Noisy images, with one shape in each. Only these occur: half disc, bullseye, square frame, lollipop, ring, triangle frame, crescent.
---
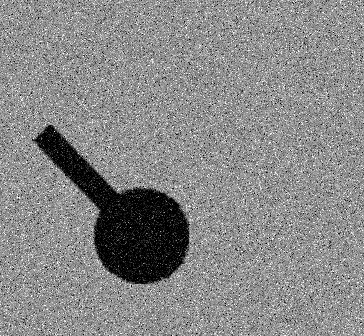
lollipop
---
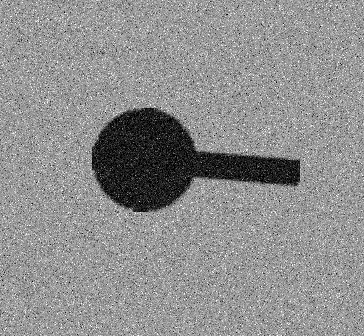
lollipop
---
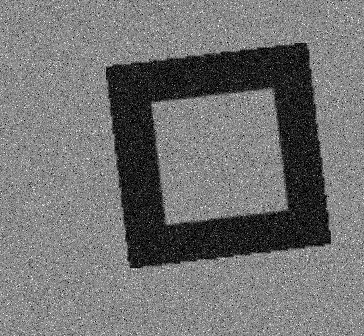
square frame
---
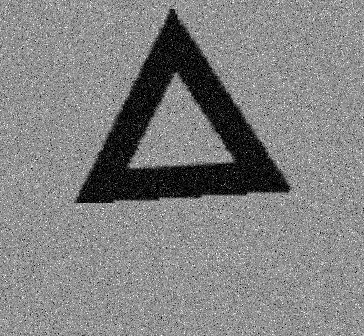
triangle frame
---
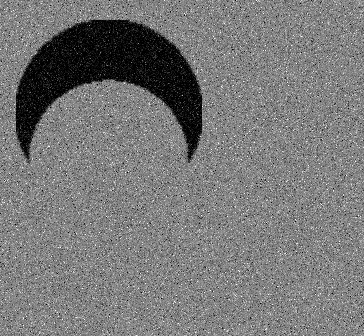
crescent
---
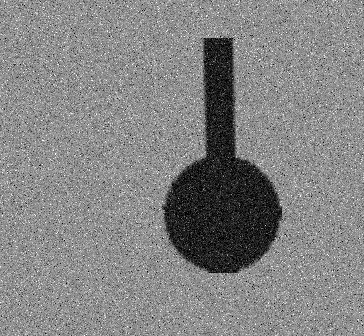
lollipop
